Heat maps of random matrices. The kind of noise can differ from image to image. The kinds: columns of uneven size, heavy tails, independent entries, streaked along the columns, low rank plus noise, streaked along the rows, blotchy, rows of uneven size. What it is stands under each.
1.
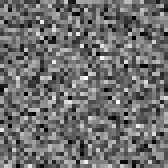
independent entries
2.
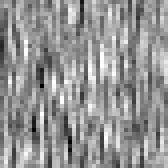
streaked along the columns
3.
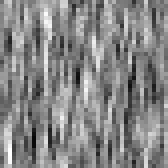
streaked along the columns
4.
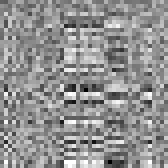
low rank plus noise
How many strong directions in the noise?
one
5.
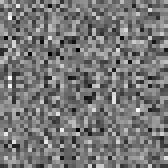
low rank plus noise
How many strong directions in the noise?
five to eight
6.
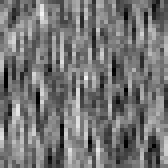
streaked along the columns
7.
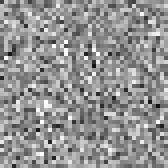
independent entries
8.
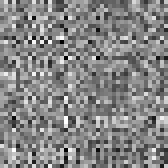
low rank plus noise
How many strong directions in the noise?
two
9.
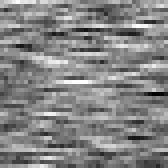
streaked along the rows
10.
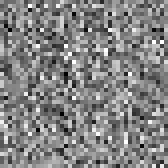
low rank plus noise
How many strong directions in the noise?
five to eight
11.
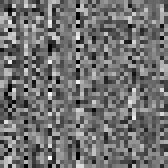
columns of uneven size
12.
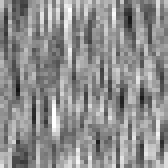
streaked along the columns
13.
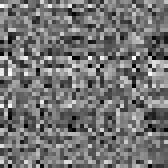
low rank plus noise
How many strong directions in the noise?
two
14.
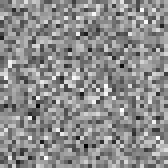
independent entries
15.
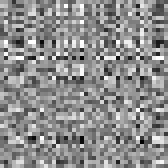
low rank plus noise
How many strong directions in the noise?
one
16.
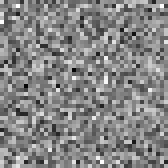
independent entries
